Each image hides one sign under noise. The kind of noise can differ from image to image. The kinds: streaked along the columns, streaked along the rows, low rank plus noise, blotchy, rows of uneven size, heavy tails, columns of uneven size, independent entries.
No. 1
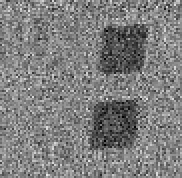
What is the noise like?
low rank plus noise
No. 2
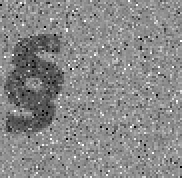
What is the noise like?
heavy tails
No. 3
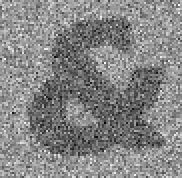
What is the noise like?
independent entries
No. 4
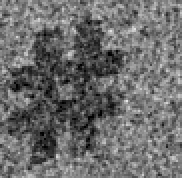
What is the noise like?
blotchy
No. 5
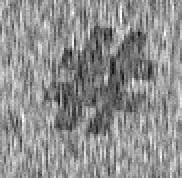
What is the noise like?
streaked along the columns
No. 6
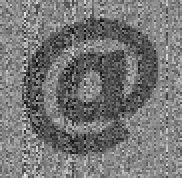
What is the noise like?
columns of uneven size
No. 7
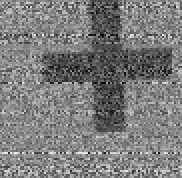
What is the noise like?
rows of uneven size
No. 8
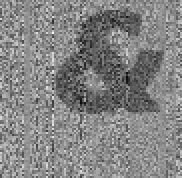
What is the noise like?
columns of uneven size
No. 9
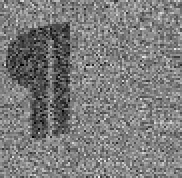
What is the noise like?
low rank plus noise
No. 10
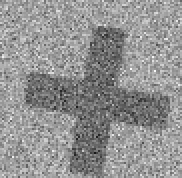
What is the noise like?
independent entries
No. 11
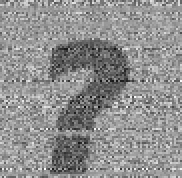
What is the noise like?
rows of uneven size
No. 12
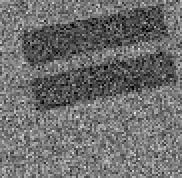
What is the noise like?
independent entries
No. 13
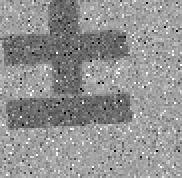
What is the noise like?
heavy tails
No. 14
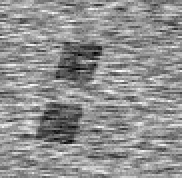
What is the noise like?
streaked along the rows
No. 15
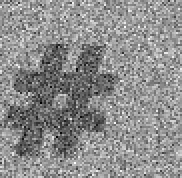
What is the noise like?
independent entries
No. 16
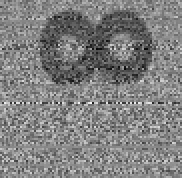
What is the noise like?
rows of uneven size
